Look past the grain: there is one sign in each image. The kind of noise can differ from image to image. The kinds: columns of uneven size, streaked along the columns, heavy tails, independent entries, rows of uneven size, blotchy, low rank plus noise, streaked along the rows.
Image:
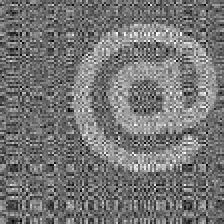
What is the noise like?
low rank plus noise
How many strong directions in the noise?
one
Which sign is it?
at sign
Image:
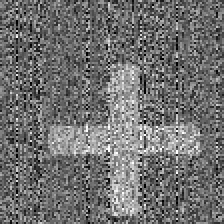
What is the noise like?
columns of uneven size
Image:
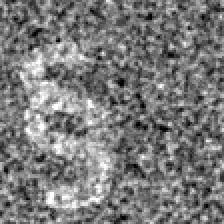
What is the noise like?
blotchy
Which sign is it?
section sign
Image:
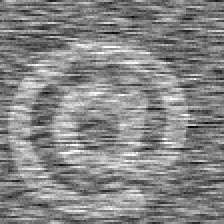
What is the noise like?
streaked along the rows
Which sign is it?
at sign
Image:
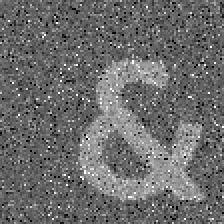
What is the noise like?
heavy tails
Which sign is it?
ampersand
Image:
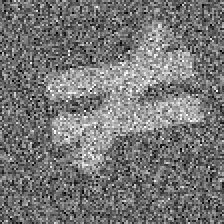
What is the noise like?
independent entries
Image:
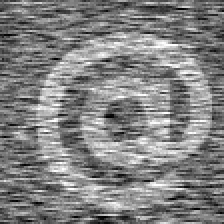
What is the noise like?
streaked along the rows
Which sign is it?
at sign
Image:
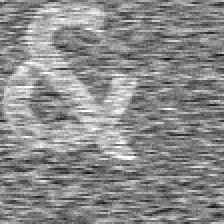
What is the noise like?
streaked along the rows
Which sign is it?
ampersand
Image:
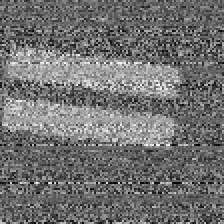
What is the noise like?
rows of uneven size
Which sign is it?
equals sign
